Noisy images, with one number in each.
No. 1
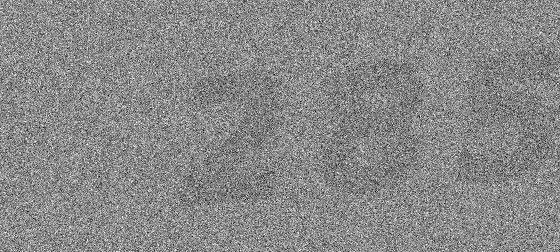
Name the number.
285
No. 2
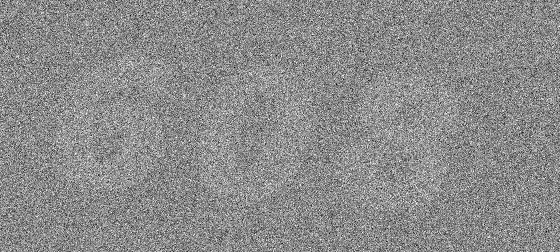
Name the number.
608
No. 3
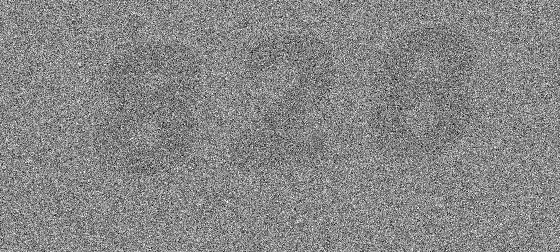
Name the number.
828
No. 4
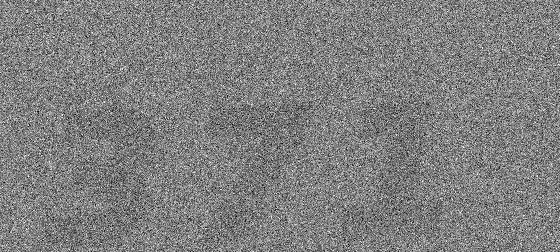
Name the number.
371
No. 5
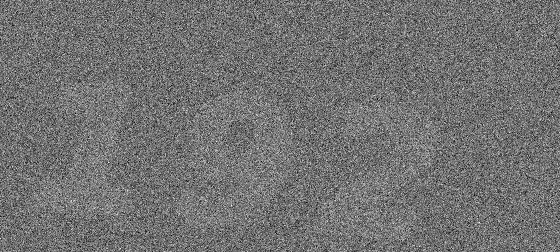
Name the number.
192
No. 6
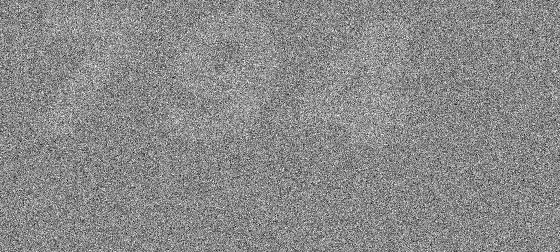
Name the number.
794
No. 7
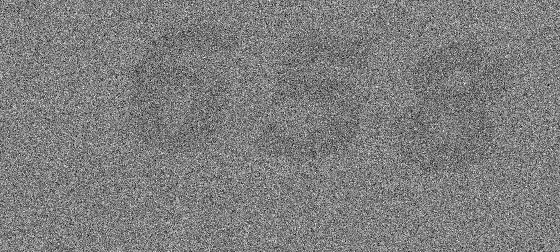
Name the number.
658
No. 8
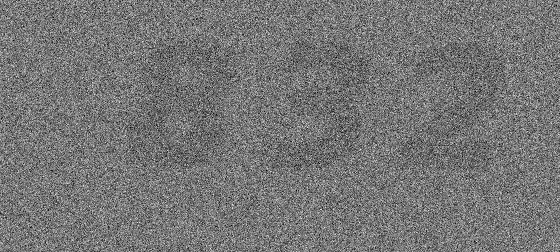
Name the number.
832
